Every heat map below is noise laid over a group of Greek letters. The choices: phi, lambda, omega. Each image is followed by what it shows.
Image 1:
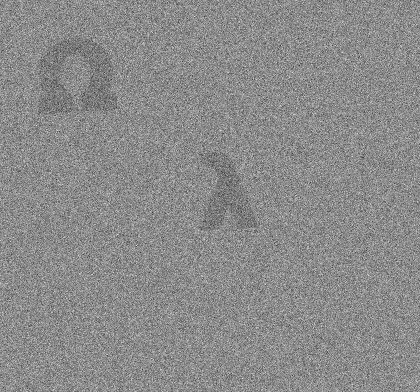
top left: omega; centre: lambda
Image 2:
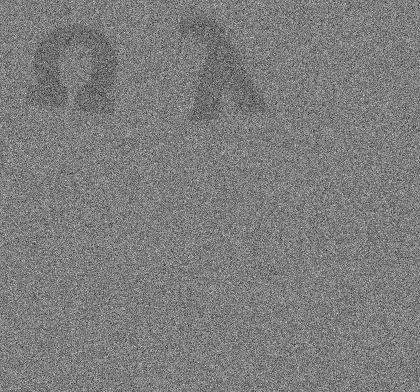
top left: omega; top middle: lambda
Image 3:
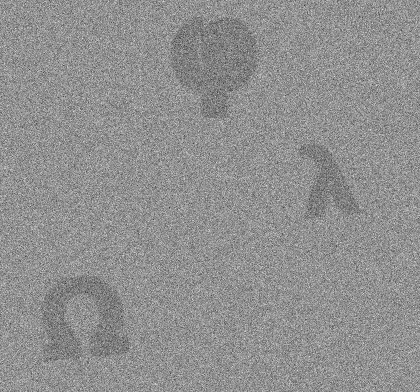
top middle: phi; middle right: lambda; bottom left: omega
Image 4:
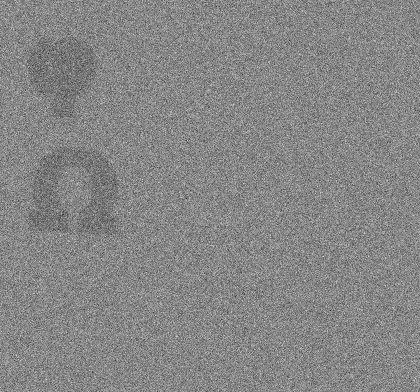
top left: phi; middle left: omega
